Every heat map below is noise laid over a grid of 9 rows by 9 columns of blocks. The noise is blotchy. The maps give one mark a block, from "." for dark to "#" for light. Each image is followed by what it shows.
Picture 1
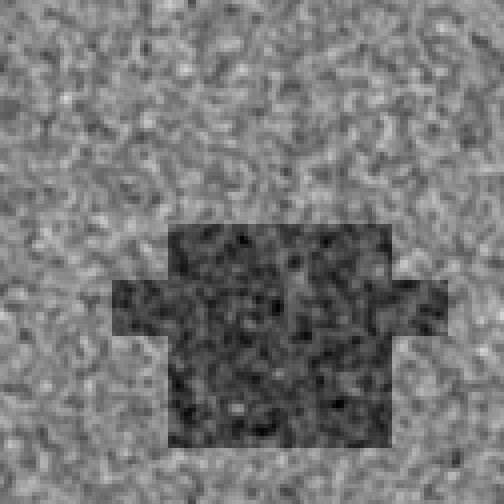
# # # # # # # # #
# # # # # # # # #
# # # # # # # # #
# # # # # # # # #
# # # . . . . # #
# # . . . . . . #
# # # . . . . # #
# # # . . . . # #
# # # # # # # # #
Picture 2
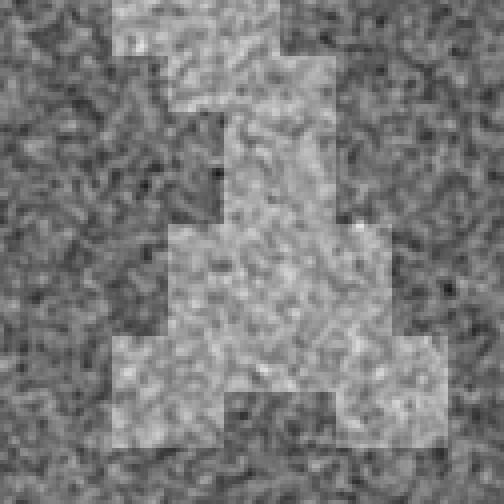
. . # # # . . . .
. . . # # # . . .
. . . . # # . . .
. . . . # # . . .
. . . # # # # . .
. . . # # # # . .
. . # # # # # # .
. . # # . . # # .
. . . . . . . . .
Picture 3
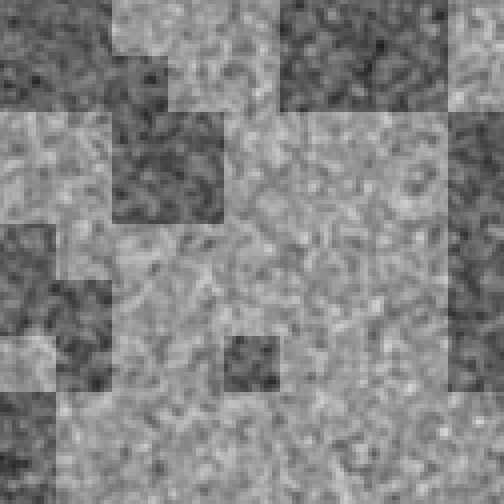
. . # # # . . . #
. . . # # . . . #
# # . . # # # # .
# # . . # # # # .
. # # # # # # # .
. . # # # # # # .
# . # # . # # # .
. # # # # # # # #
. # # # # # # # #
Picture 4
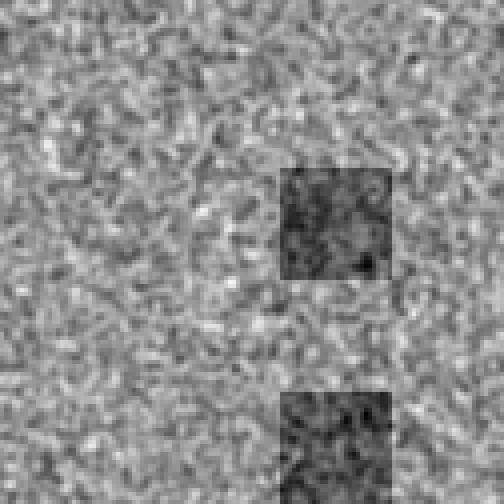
# # # # # # # # #
# # # # # # # # #
# # # # # # # # #
# # # # # . . # #
# # # # # . . # #
# # # # # # # # #
# # # # # # # # #
# # # # # . . # #
# # # # # . . # #
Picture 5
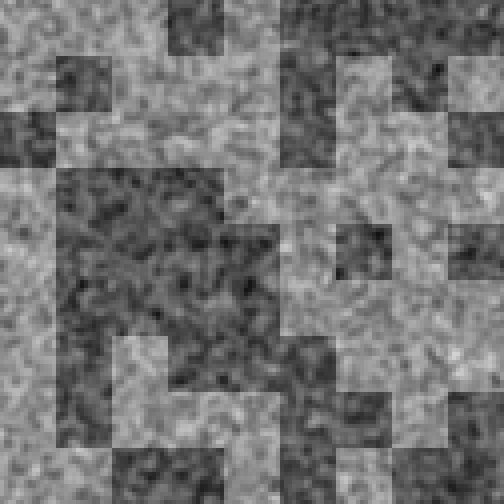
# # # . # . . . .
# . # # # . # . #
. # # # # . # # .
# . . . # # # # #
# . . . . # . # .
# . . . . # # # #
# . # . . . # # #
# . # # # . . # .
# # . . # . # . .
